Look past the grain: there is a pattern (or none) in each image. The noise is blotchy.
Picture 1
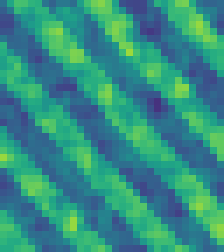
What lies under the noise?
diagonal stripes
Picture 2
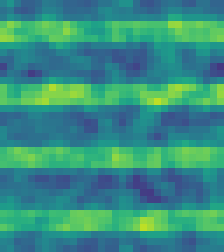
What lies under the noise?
horizontal stripes
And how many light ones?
4
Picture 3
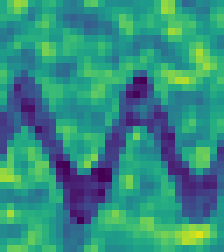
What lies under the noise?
a wavy band
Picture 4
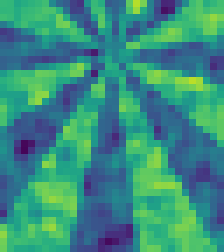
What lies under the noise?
spokes from one point
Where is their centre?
top middle
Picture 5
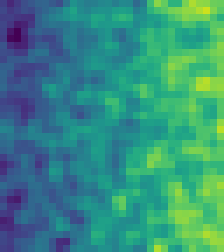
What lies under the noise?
a smooth slope
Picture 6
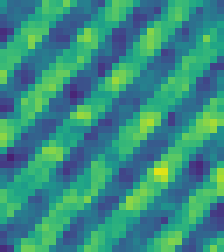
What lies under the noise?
diagonal stripes
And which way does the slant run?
bottom left to top right
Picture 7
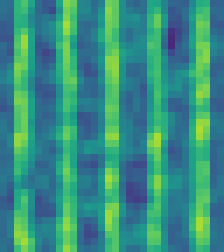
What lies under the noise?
vertical stripes
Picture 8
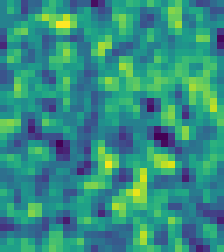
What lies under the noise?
only noise
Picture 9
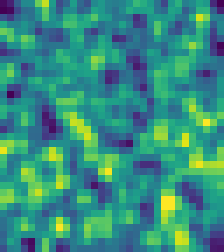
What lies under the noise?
only noise
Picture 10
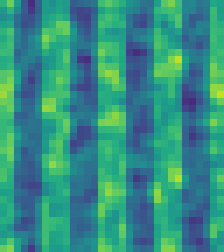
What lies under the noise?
vertical stripes
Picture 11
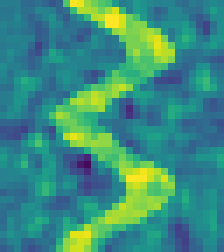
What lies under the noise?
a wavy band
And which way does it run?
top to bottom
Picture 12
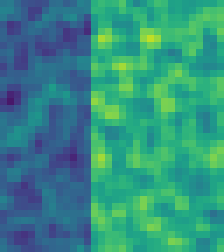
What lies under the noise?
a sharp edge
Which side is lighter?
right
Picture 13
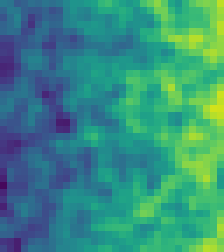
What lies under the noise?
a smooth slope
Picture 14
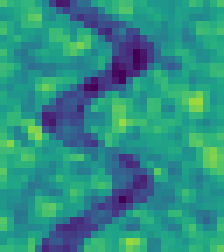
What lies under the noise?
a wavy band
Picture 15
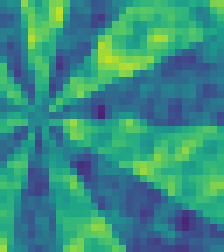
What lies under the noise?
spokes from one point
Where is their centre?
middle left
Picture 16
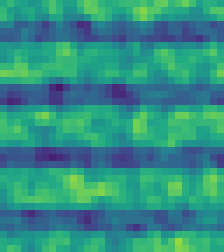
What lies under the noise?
horizontal stripes
